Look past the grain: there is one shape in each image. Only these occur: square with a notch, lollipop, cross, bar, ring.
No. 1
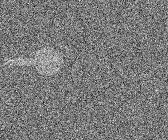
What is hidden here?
light lollipop, middle left
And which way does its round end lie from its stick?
right
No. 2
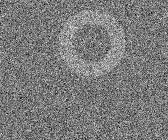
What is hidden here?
light ring
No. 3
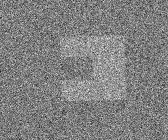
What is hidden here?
light square with a notch
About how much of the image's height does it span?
half
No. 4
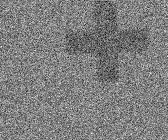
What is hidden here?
dark cross
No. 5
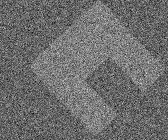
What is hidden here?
light square with a notch
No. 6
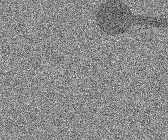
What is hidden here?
dark lollipop, top right
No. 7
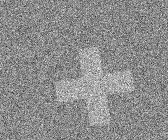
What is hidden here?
light cross
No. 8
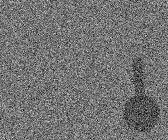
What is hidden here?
dark lollipop
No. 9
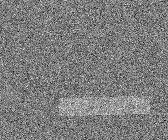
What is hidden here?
light bar
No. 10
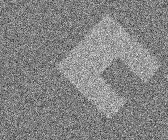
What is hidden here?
light square with a notch
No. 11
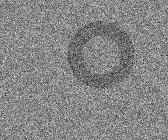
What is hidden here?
dark ring
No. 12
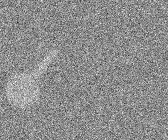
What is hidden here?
light lollipop, middle left
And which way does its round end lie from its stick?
down and left
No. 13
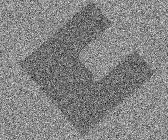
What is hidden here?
dark square with a notch
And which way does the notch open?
up and right
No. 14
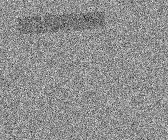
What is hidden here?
dark bar
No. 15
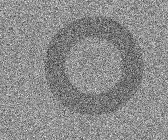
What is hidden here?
dark ring
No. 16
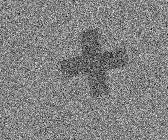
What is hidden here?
dark cross
